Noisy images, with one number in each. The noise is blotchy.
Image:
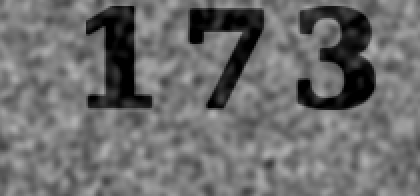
173
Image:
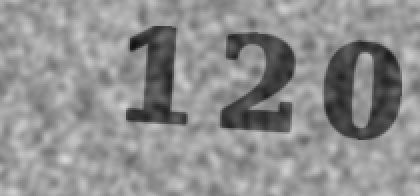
120
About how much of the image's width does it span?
two thirds
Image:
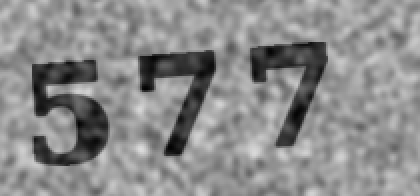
577
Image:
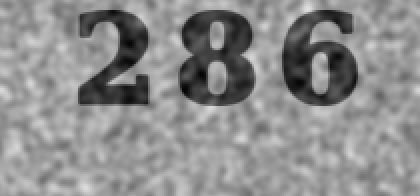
286
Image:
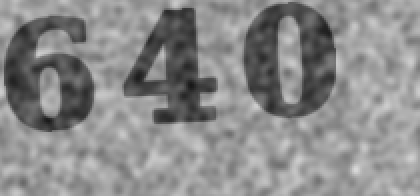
640
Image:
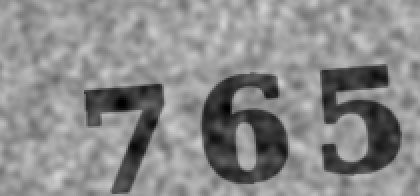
765
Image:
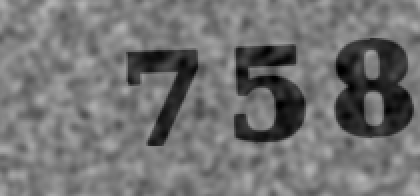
758
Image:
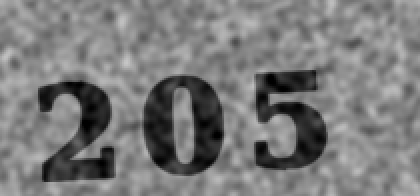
205
